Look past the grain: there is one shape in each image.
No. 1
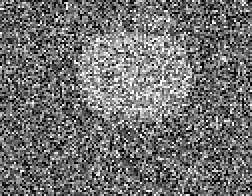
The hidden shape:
apple
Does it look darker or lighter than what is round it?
lighter
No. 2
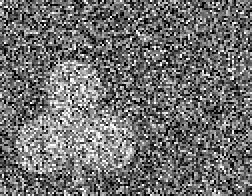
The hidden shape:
club
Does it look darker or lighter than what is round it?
lighter
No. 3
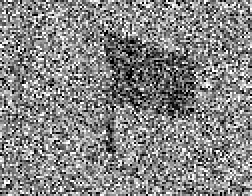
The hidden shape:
flag
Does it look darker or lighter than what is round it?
darker
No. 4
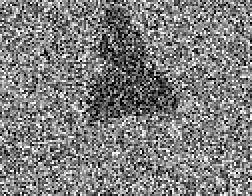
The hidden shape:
chess pawn
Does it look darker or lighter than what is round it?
darker
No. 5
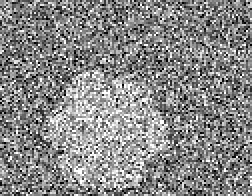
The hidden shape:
flower
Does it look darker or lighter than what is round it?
lighter
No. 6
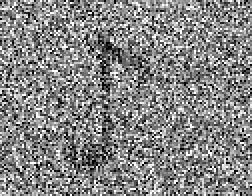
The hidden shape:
musical note
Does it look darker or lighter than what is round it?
darker
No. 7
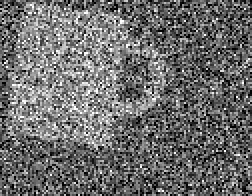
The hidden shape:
cup
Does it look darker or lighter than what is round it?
lighter
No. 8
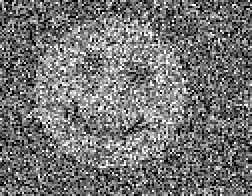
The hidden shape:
smiling face
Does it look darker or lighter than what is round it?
lighter
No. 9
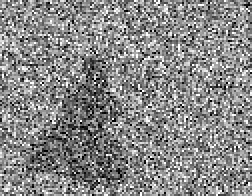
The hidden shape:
chess pawn
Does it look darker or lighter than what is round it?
darker
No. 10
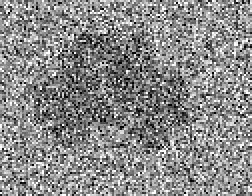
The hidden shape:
car
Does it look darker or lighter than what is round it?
darker
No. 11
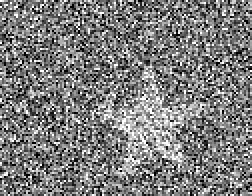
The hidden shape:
star
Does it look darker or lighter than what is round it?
lighter
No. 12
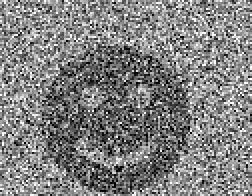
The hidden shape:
smiling face
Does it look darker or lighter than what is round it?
darker
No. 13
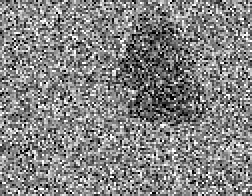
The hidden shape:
chess knight
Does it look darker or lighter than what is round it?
darker
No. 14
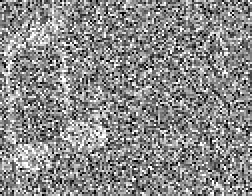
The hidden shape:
pair of musical notes
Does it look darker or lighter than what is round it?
lighter
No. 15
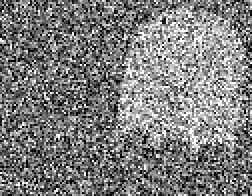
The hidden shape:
ghost
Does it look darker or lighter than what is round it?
lighter
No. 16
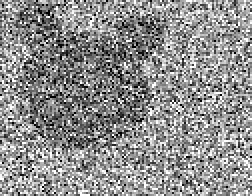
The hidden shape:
bear's head
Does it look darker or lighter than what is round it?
darker
